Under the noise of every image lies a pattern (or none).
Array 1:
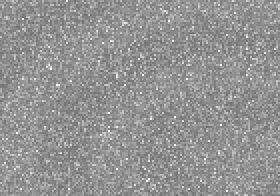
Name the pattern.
rings round one point
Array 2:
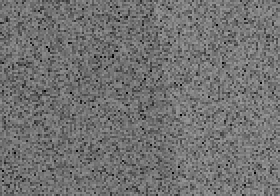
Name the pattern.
a sharp edge
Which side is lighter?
right
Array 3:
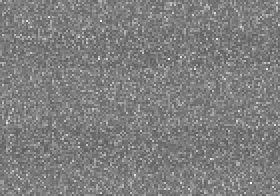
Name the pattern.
horizontal stripes
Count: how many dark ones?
2
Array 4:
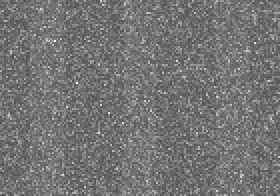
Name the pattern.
vertical stripes
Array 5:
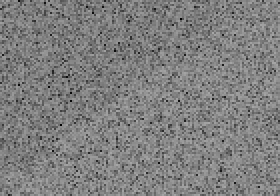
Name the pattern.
a sharp edge
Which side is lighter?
bottom right
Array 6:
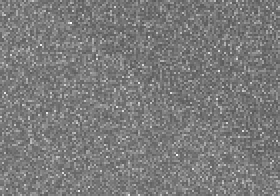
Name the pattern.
a sharp edge
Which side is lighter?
bottom left
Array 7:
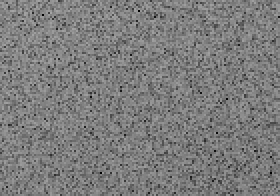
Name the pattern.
a smooth slope
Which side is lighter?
top left
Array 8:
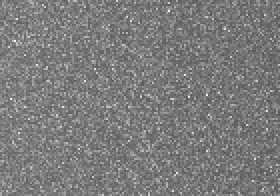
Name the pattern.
a smooth slope
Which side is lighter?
left
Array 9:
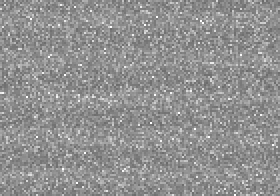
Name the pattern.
horizontal stripes
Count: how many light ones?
5
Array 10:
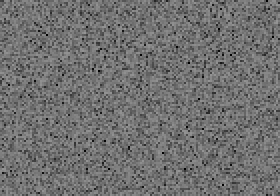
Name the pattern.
only noise
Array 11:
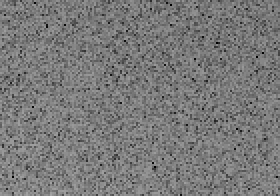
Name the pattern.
a smooth slope
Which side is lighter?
bottom left
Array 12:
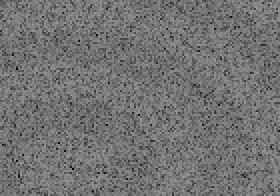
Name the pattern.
rings round one point
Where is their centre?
bottom left
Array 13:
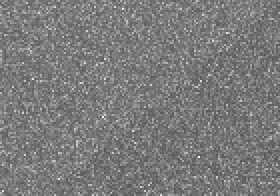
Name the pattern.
a sharp edge
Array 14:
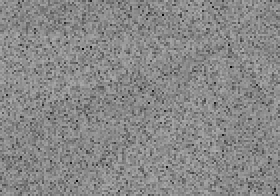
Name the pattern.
spokes from one point
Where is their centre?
top right
